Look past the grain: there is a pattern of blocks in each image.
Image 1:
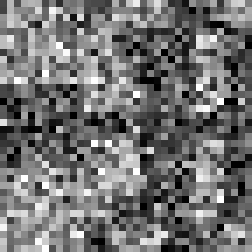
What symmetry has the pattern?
top and bottom mirror each other
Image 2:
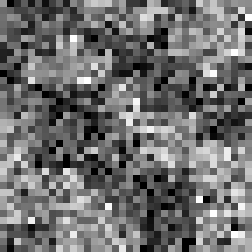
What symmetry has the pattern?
no symmetry
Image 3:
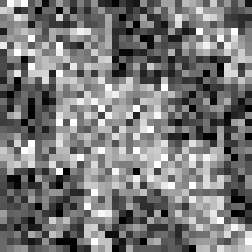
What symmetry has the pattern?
mirrored about the diagonal from the bottom left
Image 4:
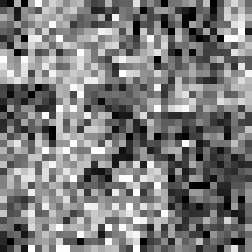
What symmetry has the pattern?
no symmetry
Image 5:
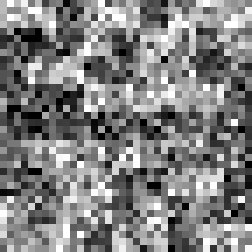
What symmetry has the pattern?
the same after a half turn
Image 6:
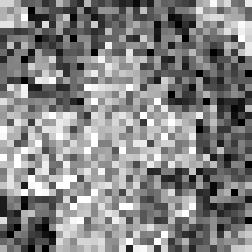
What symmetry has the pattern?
mirrored about the diagonal from the bottom left
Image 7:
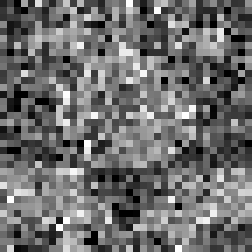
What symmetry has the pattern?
left and right mirror each other
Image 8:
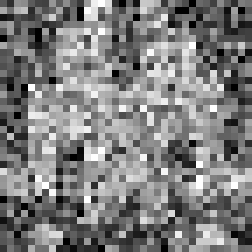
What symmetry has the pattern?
left and right mirror each other
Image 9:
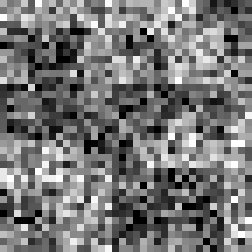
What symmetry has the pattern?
mirrored about the diagonal from the bottom left
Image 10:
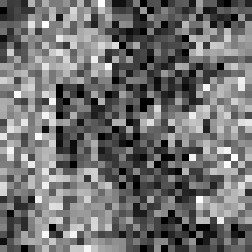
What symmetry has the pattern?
top and bottom mirror each other
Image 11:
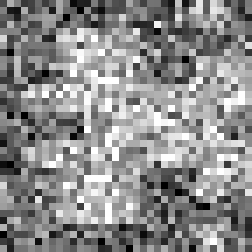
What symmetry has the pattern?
top and bottom mirror each other
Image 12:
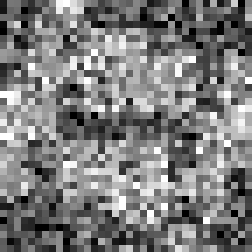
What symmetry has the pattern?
the same after a half turn
